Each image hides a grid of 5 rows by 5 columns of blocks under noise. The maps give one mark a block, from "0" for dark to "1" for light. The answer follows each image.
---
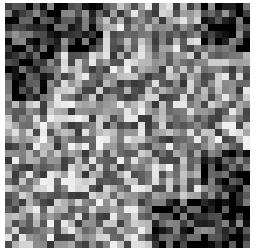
0 0 1 1 0
0 1 1 1 1
1 1 1 1 1
1 1 1 1 0
1 1 1 0 0
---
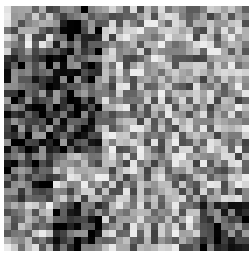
1 0 1 1 1
0 0 1 1 1
0 0 1 1 1
0 1 1 1 1
1 0 1 1 0
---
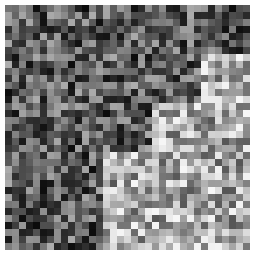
0 0 0 0 0
0 0 0 0 1
0 0 0 1 1
0 0 1 1 1
0 0 1 1 1
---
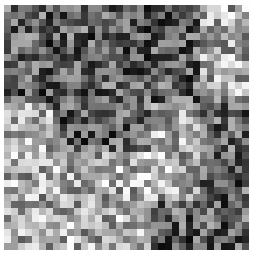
0 0 0 0 1
0 0 0 0 1
1 0 0 1 0
1 1 1 1 0
1 1 1 0 0
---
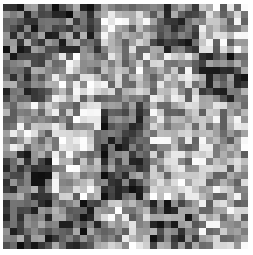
0 0 1 0 1
0 1 1 1 0
1 1 0 1 1
0 1 0 1 1
0 0 1 0 1
